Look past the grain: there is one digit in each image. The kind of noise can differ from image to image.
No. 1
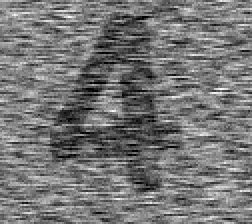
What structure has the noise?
streaked along the rows
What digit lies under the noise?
4
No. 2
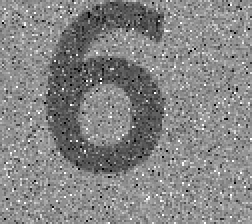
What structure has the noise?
heavy tails
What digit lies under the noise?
6
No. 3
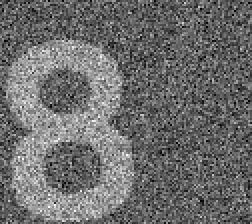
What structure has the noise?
independent entries
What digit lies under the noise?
8
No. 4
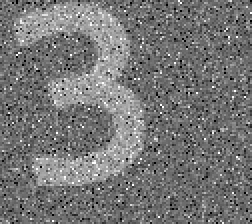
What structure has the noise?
heavy tails
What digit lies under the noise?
3
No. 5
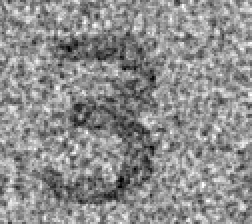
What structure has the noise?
blotchy
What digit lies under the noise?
3
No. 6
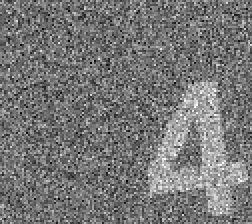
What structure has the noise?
independent entries
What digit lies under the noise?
4
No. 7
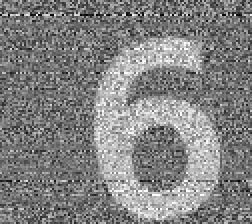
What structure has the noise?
rows of uneven size
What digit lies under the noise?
6
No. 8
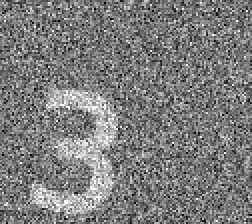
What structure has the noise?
independent entries
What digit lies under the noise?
3
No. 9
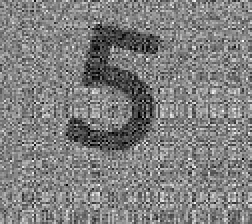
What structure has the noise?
low rank plus noise
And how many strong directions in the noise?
one
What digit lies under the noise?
5
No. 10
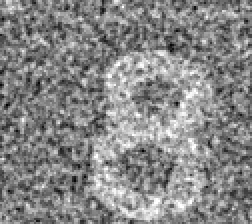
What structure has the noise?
blotchy
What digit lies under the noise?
8
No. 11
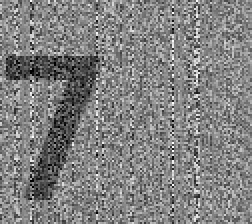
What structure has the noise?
columns of uneven size
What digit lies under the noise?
7
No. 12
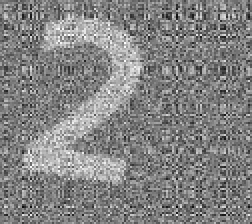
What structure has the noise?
low rank plus noise
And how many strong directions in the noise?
one
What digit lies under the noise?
2
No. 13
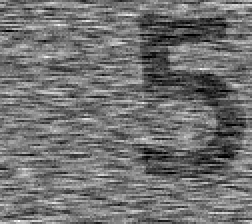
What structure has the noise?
streaked along the rows
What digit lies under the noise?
5
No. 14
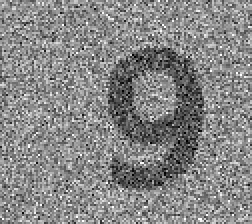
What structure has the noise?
independent entries
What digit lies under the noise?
9
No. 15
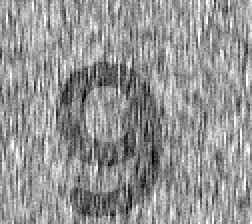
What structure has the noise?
streaked along the columns
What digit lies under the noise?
9
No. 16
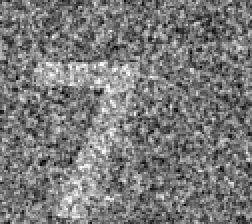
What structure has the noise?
blotchy
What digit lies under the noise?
7
